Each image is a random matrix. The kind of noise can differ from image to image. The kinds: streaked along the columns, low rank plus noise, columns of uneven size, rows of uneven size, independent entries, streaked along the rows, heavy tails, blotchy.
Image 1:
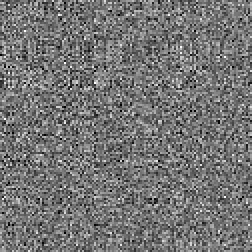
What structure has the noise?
low rank plus noise
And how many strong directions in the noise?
three or four
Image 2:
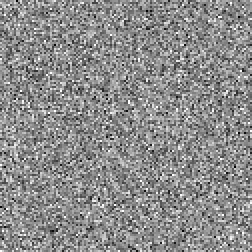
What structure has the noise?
independent entries
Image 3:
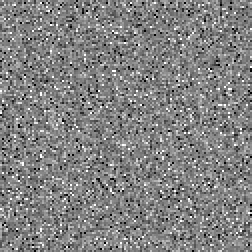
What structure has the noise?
heavy tails
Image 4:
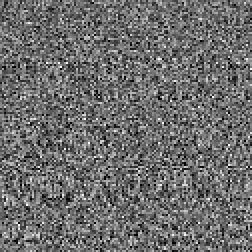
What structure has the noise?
low rank plus noise
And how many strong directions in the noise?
five to eight
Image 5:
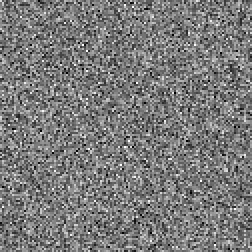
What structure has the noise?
independent entries
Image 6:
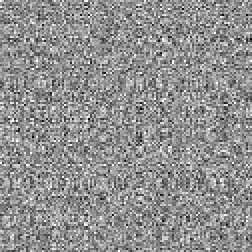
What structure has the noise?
low rank plus noise
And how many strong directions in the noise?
two
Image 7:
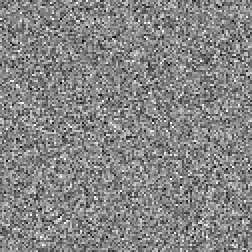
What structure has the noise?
independent entries
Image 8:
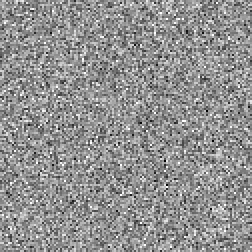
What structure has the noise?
independent entries
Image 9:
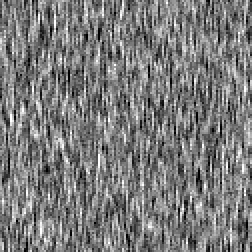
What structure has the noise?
streaked along the columns
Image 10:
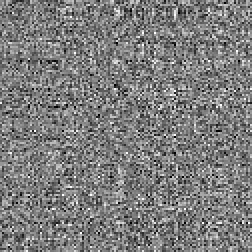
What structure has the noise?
low rank plus noise
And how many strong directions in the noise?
five to eight
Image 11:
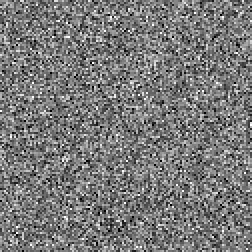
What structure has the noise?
independent entries
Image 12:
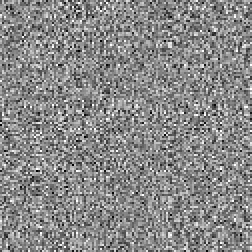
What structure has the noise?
low rank plus noise
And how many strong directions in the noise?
three or four
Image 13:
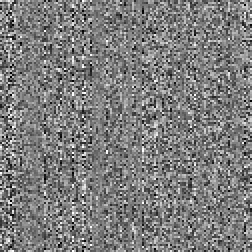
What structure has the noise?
columns of uneven size
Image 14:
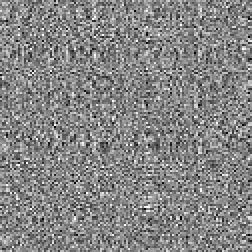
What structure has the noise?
low rank plus noise
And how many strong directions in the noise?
three or four
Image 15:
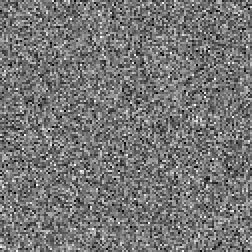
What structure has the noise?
independent entries
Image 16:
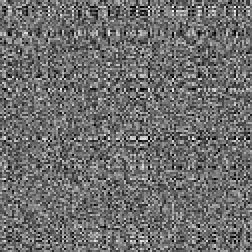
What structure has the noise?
low rank plus noise
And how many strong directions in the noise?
one
